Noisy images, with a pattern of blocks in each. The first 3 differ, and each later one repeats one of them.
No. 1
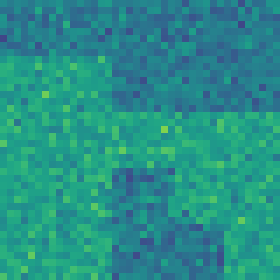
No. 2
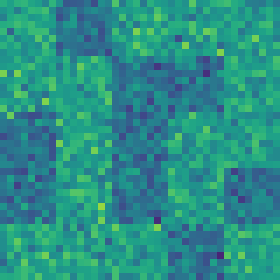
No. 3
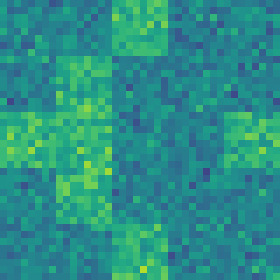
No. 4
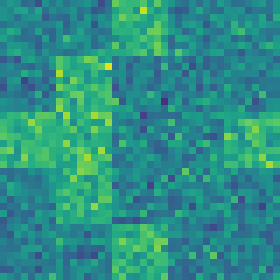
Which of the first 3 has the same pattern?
3
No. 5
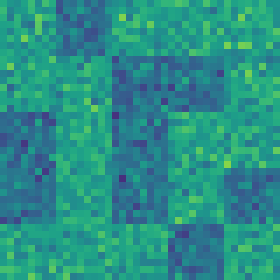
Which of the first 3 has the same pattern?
2
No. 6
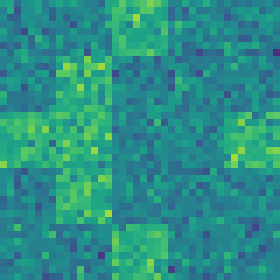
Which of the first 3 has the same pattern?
3
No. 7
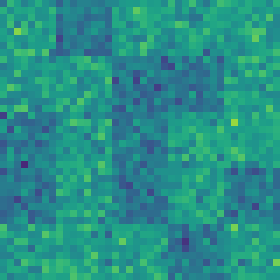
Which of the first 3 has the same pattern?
2
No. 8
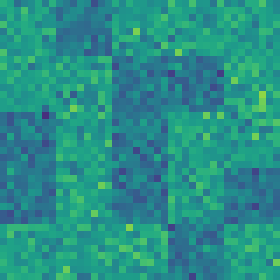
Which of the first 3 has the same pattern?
2
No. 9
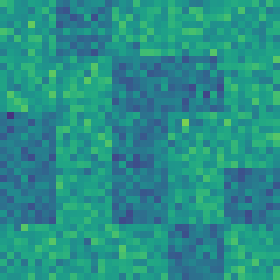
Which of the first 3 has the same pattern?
2
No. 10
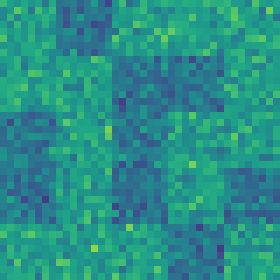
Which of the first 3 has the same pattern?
2
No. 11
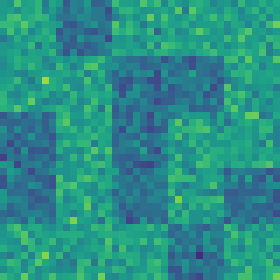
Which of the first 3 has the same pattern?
2
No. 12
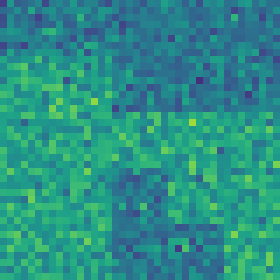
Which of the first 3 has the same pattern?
1
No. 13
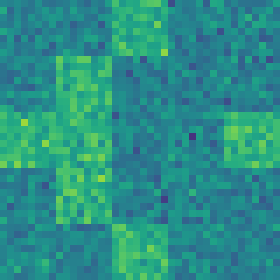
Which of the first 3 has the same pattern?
3
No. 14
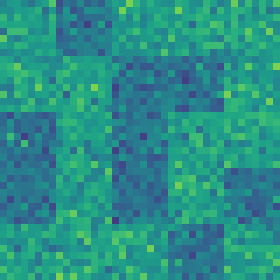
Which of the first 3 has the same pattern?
2
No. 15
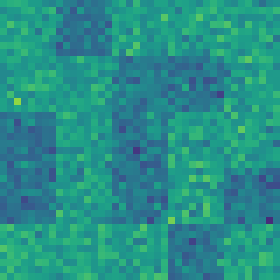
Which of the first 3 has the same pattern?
2
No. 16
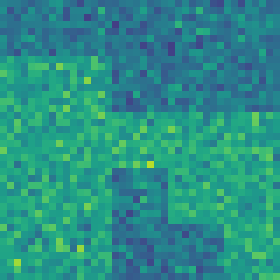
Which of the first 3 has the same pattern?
1
